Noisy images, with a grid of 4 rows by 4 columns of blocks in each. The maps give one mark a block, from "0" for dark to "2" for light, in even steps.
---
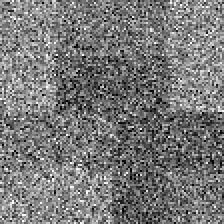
2 1 1 2
2 0 0 2
1 1 0 0
2 2 0 1
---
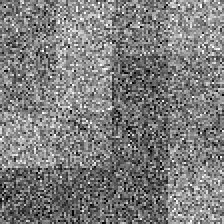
1 2 1 2
1 2 0 1
2 1 0 1
0 0 0 2
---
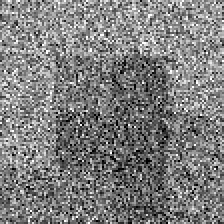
2 2 2 2
2 1 0 2
2 0 0 1
1 1 0 1
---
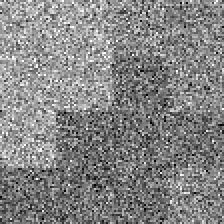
2 2 1 1
2 2 0 1
2 0 0 0
0 0 0 1
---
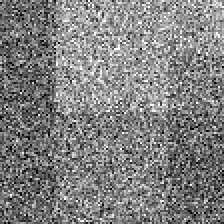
0 2 2 2
0 2 2 1
0 1 1 0
0 1 1 0
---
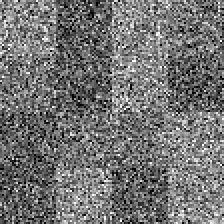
2 0 2 1
1 0 2 0
0 1 1 2
0 2 0 2
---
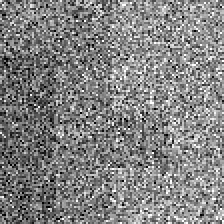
1 1 2 2
0 1 2 2
0 1 1 2
0 1 2 2
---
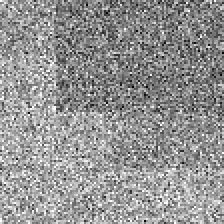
1 0 0 0
2 0 0 0
2 2 1 1
2 2 2 2
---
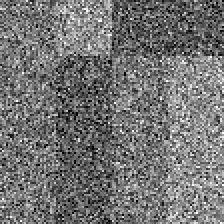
1 2 0 0
1 0 1 2
1 0 1 2
1 0 1 2
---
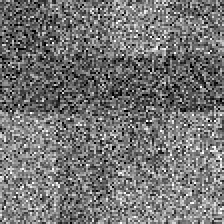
0 1 2 1
0 0 0 0
2 1 1 2
2 1 2 2
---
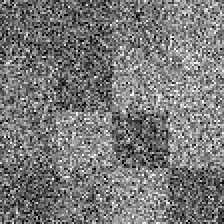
0 0 1 2
1 0 2 2
1 2 0 2
0 1 2 0
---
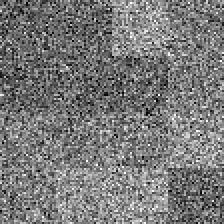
0 0 2 1
0 0 0 1
1 1 1 2
1 2 2 0
